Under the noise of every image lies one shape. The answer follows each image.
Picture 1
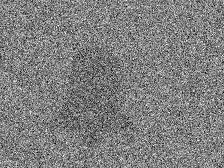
bell
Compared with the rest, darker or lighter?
darker
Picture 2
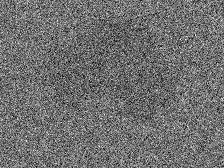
car
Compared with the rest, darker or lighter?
darker
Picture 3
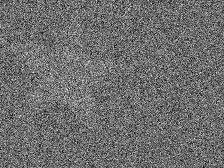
star
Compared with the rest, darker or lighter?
lighter
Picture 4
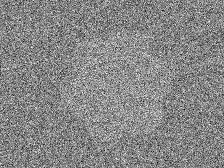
flower
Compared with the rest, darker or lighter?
lighter
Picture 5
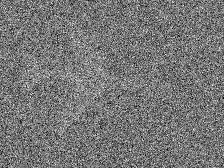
airplane
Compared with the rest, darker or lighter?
lighter
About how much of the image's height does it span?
two thirds
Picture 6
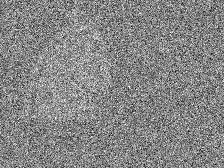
chess knight
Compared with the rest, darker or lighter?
lighter
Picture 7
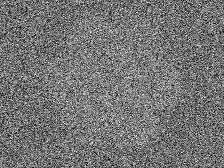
flower
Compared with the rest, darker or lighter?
lighter
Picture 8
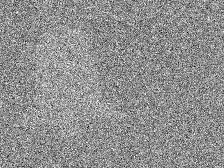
bell
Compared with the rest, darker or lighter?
lighter
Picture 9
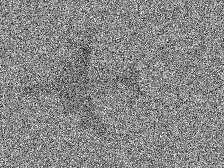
airplane
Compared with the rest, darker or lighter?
darker
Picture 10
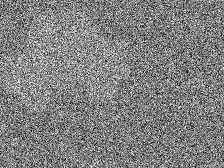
car
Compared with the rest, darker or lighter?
lighter
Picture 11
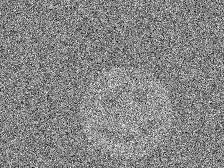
smiling face
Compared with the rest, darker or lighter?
lighter
